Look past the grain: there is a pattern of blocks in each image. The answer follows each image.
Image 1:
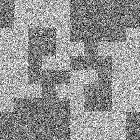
the same after a half turn
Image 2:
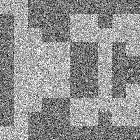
top and bottom mirror each other
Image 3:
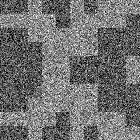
top and bottom mirror each other
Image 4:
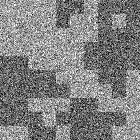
no symmetry
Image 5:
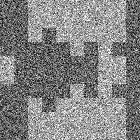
top and bottom mirror each other
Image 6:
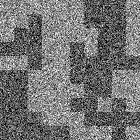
no symmetry
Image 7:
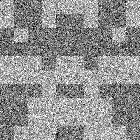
left and right mirror each other
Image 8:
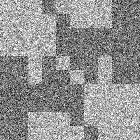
the same after a half turn
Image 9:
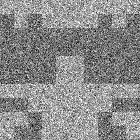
left and right mirror each other
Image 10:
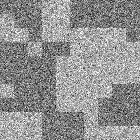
no symmetry
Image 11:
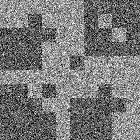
mirrored about the diagonal from the bottom left
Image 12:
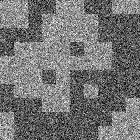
mirrored about the diagonal from the top left
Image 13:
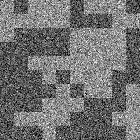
no symmetry
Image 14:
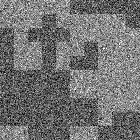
no symmetry
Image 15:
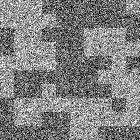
no symmetry
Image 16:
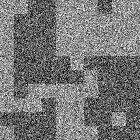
no symmetry
